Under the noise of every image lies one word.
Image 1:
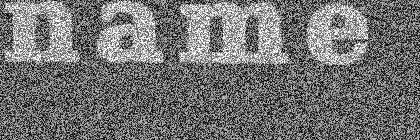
name
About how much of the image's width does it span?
nearly all
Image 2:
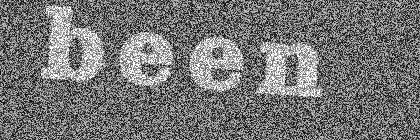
been
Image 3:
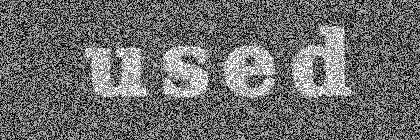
used
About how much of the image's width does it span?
two thirds
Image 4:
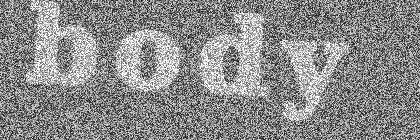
body
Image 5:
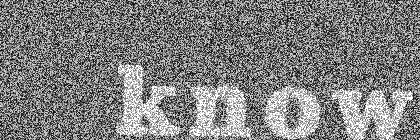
know
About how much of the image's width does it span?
two thirds
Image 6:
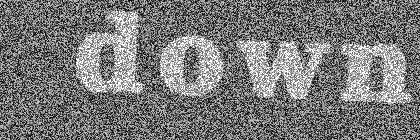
down
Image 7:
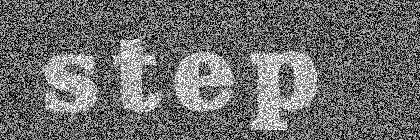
step
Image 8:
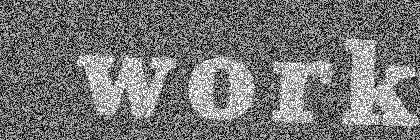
work
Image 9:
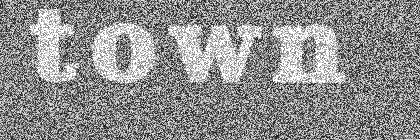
town
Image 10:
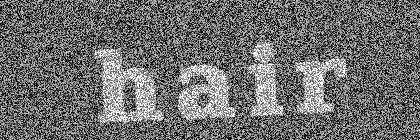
hair
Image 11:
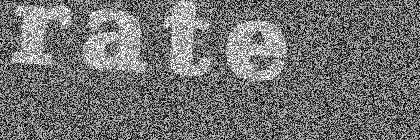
rate
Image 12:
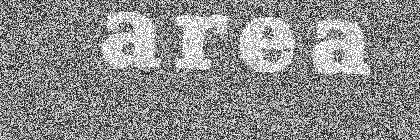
area
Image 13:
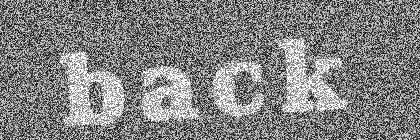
back
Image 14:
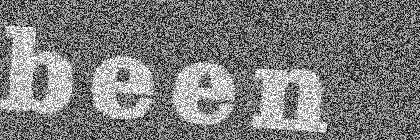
been
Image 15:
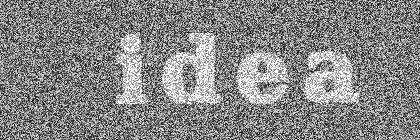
idea
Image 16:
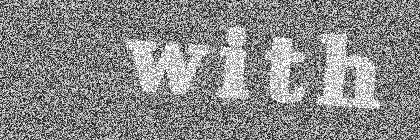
with
